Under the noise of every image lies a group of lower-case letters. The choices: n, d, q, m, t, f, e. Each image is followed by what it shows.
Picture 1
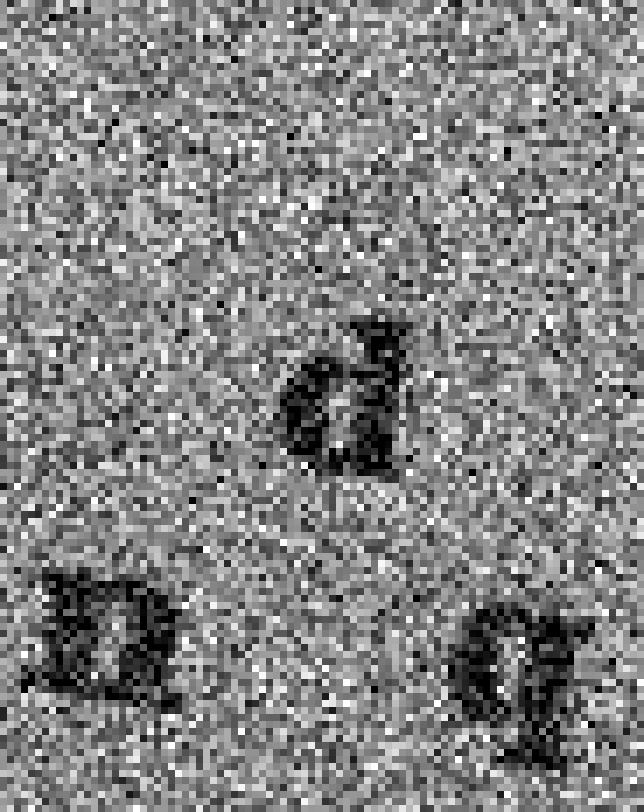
centre: dark d; bottom left: dark n; bottom right: dark q
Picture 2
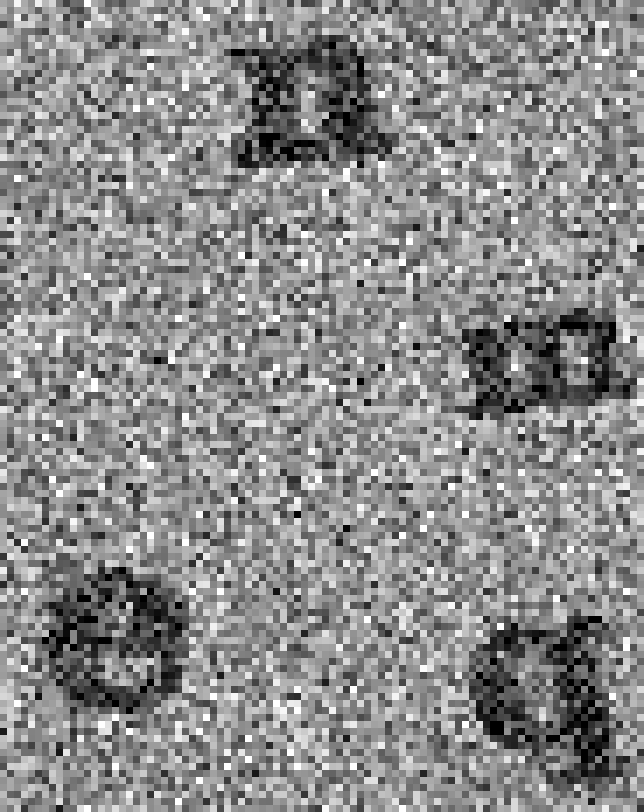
top middle: dark n; middle right: dark m; bottom left: dark e; bottom right: dark q
